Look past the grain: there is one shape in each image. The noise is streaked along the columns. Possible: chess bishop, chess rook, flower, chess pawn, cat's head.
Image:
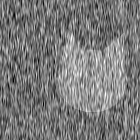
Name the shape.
cat's head
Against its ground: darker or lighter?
lighter
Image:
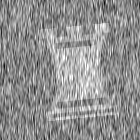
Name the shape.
chess rook
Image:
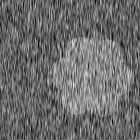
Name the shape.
flower
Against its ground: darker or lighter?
lighter
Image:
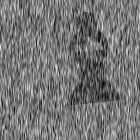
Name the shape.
chess bishop
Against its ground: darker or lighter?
darker
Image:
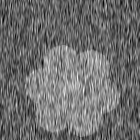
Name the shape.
flower
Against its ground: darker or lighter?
lighter
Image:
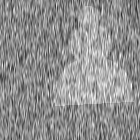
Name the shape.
chess pawn
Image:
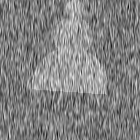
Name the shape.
chess pawn
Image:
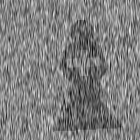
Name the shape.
chess bishop
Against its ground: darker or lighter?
darker
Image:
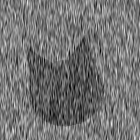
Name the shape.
cat's head
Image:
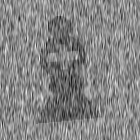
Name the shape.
chess bishop
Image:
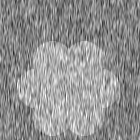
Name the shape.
flower
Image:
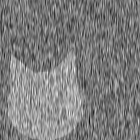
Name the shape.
cat's head
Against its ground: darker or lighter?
lighter
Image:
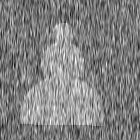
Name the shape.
chess pawn
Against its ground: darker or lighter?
lighter
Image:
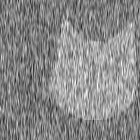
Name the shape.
cat's head
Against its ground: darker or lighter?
lighter
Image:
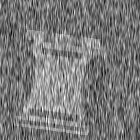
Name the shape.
chess rook
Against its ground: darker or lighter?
lighter
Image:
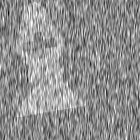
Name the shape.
chess bishop
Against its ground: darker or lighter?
lighter
